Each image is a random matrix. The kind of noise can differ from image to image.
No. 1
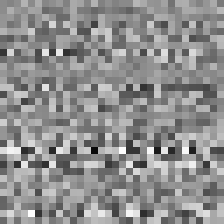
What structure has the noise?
rows of uneven size
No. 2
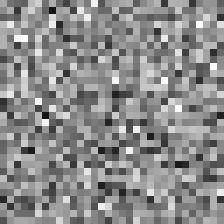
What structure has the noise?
independent entries
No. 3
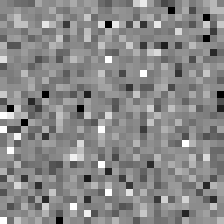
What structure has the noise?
heavy tails
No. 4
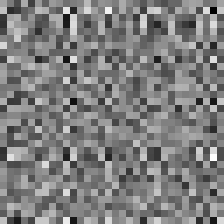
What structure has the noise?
low rank plus noise
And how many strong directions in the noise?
one
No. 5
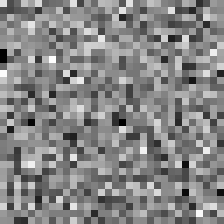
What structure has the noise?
independent entries
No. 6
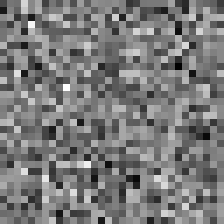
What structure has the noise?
low rank plus noise
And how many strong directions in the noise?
five to eight
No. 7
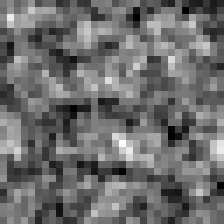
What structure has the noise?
blotchy
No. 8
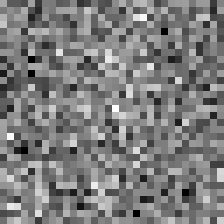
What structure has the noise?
independent entries
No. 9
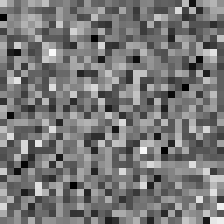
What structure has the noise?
independent entries
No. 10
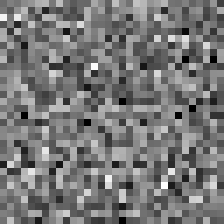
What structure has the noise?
low rank plus noise
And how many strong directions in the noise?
five to eight
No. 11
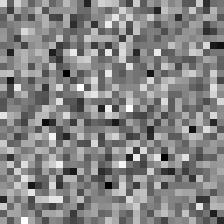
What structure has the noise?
independent entries
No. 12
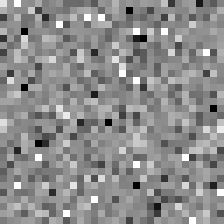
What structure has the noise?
heavy tails
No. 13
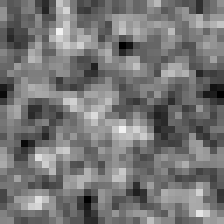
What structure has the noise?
blotchy
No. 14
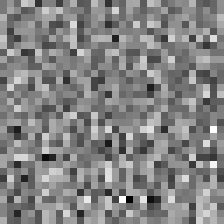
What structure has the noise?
low rank plus noise
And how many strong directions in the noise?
three or four
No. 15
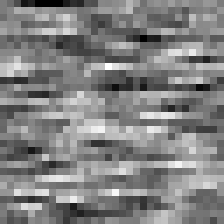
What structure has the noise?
streaked along the rows
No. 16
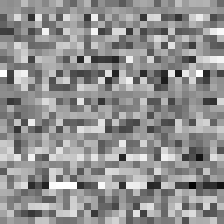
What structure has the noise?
rows of uneven size
